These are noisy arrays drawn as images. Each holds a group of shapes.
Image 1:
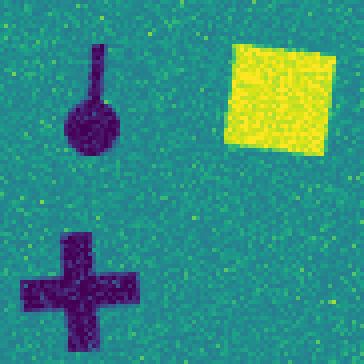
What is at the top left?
lollipop
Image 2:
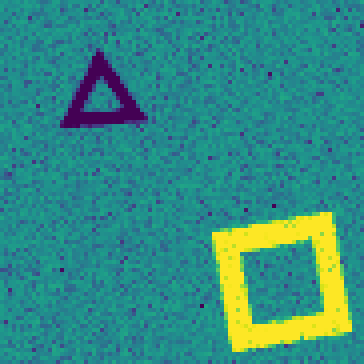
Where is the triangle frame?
top left
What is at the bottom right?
square frame
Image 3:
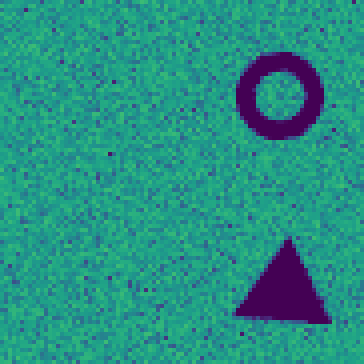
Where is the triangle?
bottom right
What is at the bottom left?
nothing
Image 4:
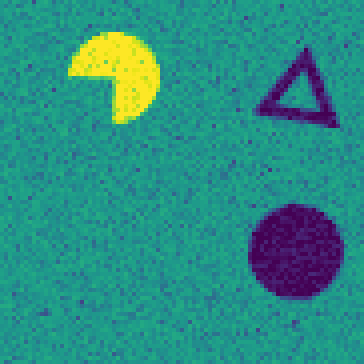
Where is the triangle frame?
top right
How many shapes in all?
3
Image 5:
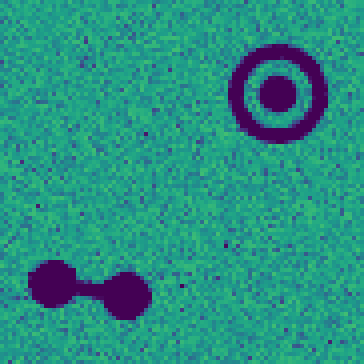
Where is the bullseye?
top right
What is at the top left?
nothing
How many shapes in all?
2
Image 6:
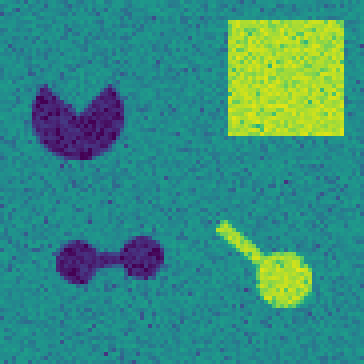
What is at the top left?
disc with a wedge cut out
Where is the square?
top right
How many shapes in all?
4
